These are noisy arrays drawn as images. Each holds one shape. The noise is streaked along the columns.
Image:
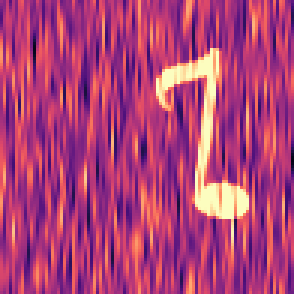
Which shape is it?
musical note
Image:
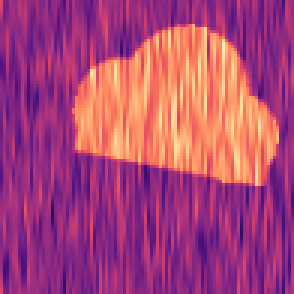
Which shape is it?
cloud
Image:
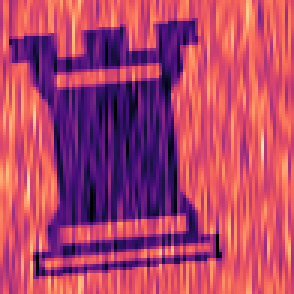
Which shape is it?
chess rook
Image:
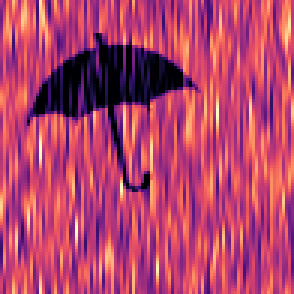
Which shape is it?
umbrella
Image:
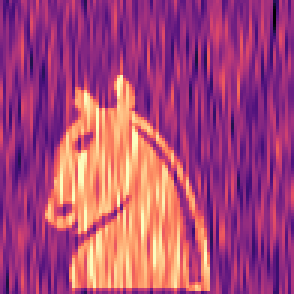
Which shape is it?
chess knight
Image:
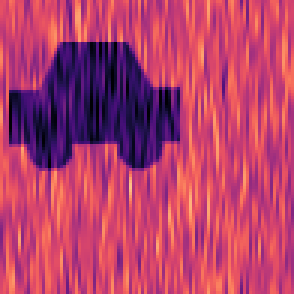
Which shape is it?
car
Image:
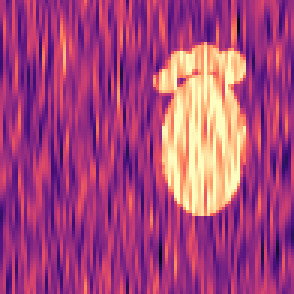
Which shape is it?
footprint
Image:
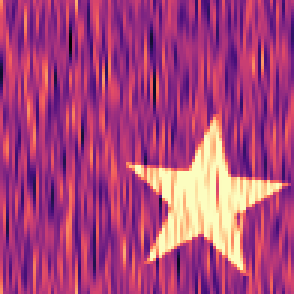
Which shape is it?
star
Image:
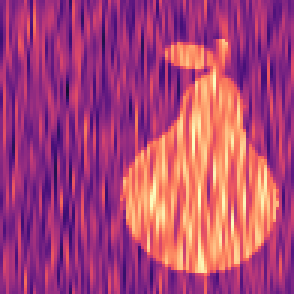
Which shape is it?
pear
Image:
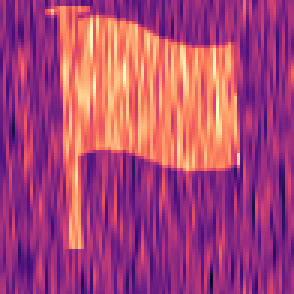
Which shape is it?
flag
